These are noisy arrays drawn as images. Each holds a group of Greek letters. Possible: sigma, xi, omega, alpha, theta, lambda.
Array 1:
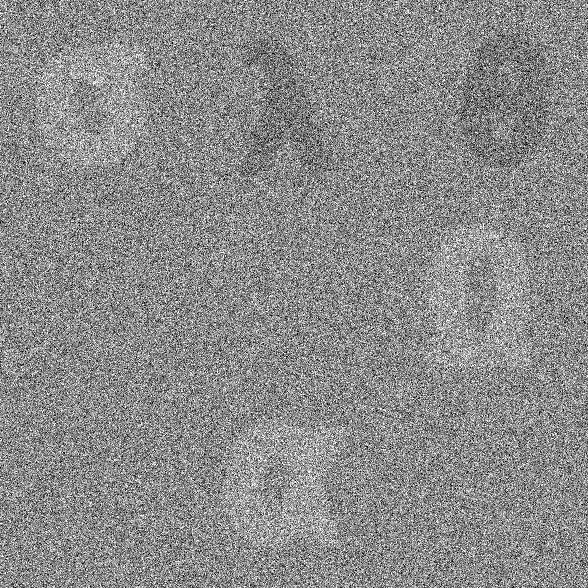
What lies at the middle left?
nothing
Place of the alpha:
bottom middle
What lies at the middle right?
omega
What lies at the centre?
nothing
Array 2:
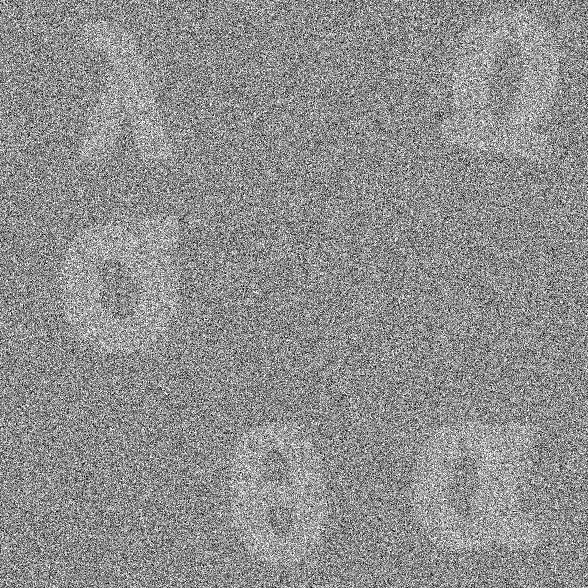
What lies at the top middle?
nothing
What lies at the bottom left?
nothing
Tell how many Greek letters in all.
5
